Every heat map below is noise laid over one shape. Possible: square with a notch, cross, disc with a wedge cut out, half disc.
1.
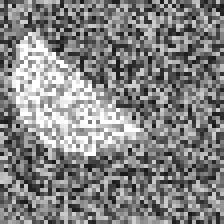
half disc
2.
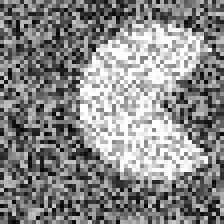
disc with a wedge cut out
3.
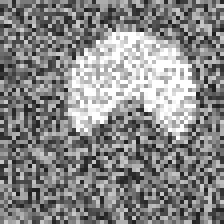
disc with a wedge cut out
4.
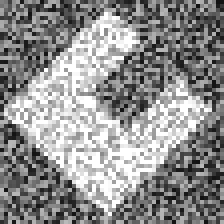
square with a notch
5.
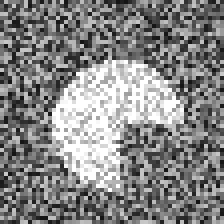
disc with a wedge cut out
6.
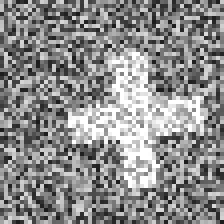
cross
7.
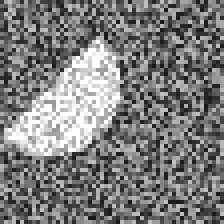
half disc
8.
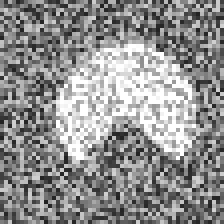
disc with a wedge cut out
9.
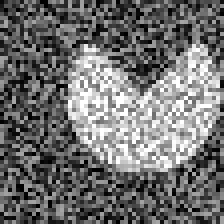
disc with a wedge cut out
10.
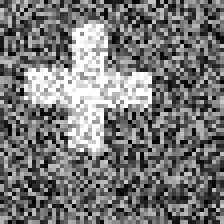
cross
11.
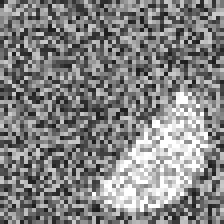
half disc
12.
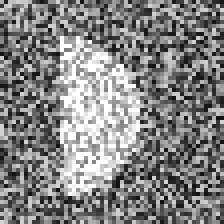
half disc
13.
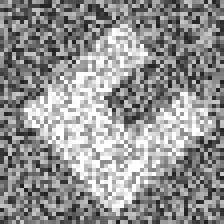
square with a notch
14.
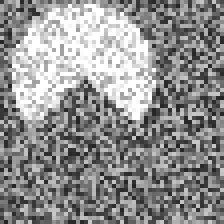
disc with a wedge cut out
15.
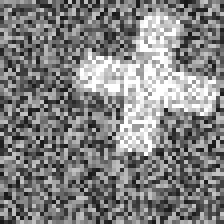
cross
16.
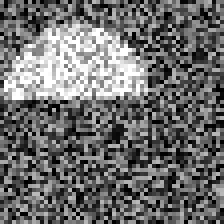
half disc
